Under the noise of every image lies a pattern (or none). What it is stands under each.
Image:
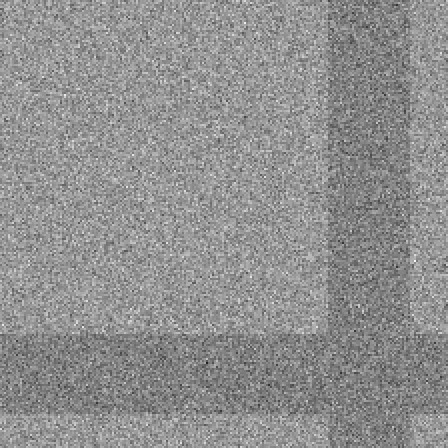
bands of rows crossing bands of columns
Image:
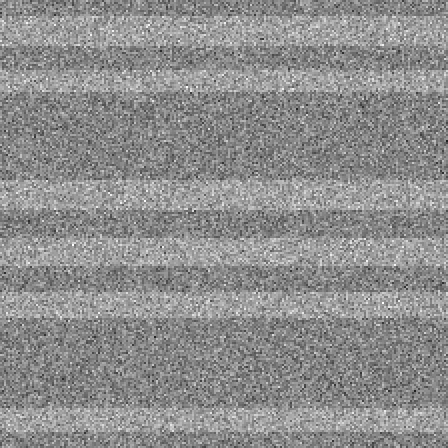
bands of rows
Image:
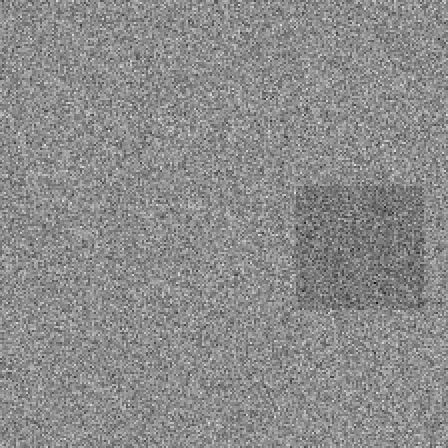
one block
